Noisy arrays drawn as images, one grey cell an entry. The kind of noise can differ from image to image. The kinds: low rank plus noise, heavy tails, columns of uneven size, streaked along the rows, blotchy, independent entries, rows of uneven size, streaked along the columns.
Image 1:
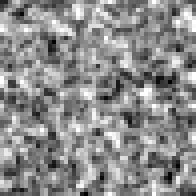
blotchy
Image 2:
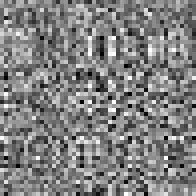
low rank plus noise
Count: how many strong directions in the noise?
three or four
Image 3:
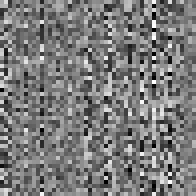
columns of uneven size
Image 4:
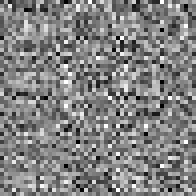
low rank plus noise
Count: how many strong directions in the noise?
three or four
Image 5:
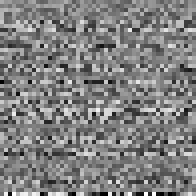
rows of uneven size
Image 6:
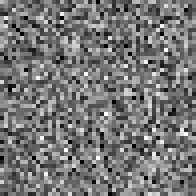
independent entries
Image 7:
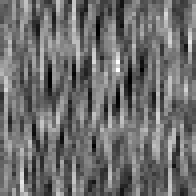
streaked along the columns
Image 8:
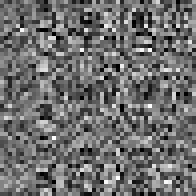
low rank plus noise
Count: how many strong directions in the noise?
three or four
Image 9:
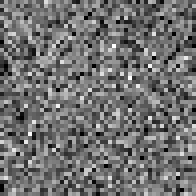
independent entries
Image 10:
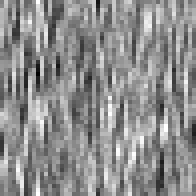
streaked along the columns
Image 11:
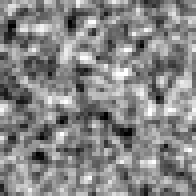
blotchy
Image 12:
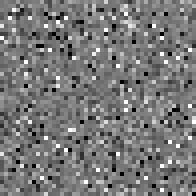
heavy tails
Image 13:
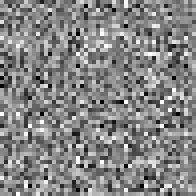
low rank plus noise
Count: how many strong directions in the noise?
five to eight
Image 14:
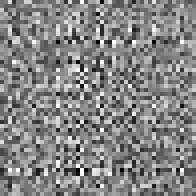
low rank plus noise
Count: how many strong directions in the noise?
two
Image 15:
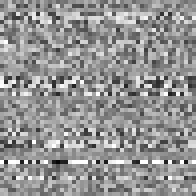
rows of uneven size
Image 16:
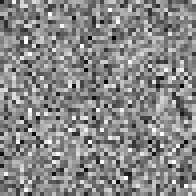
independent entries
